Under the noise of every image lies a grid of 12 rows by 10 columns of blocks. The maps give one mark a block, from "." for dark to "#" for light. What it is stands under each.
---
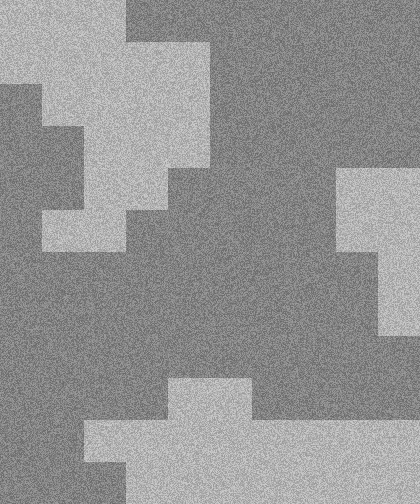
# # # . . . . . . .
# # # # # . . . . .
. # # # # . . . . .
. . # # # . . . . .
. . # # . . . . # #
. # # . . . . . # #
. . . . . . . . . #
. . . . . . . . . #
. . . . . . . . . .
. . . . # # . . . .
. . # # # # # # # #
. . . # # # # # # #
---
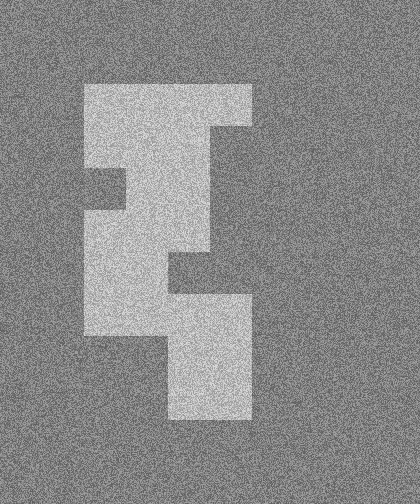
. . . . . . . . . .
. . . . . . . . . .
. . # # # # . . . .
. . # # # . . . . .
. . . # # . . . . .
. . # # # . . . . .
. . # # . . . . . .
. . # # # # . . . .
. . . . # # . . . .
. . . . # # . . . .
. . . . . . . . . .
. . . . . . . . . .
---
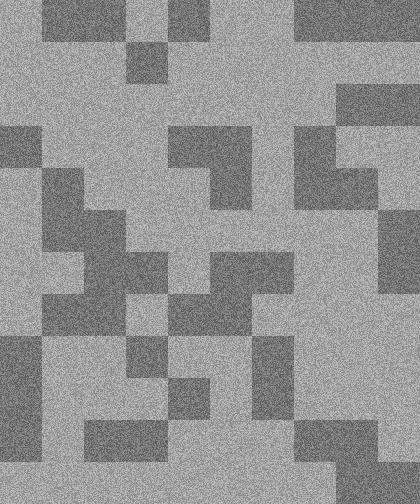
# . . # . # # . . .
# # # . # # # # # #
# # # # # # # # . .
. # # # . . # . # #
# . # # # . # . . #
# . . # # # # # # .
# # . . # . . # # .
# . . # . . # # # #
. # # . # # . # # #
. # # # . # . # # #
. # . . # # # . . #
# # # # # # # # . .
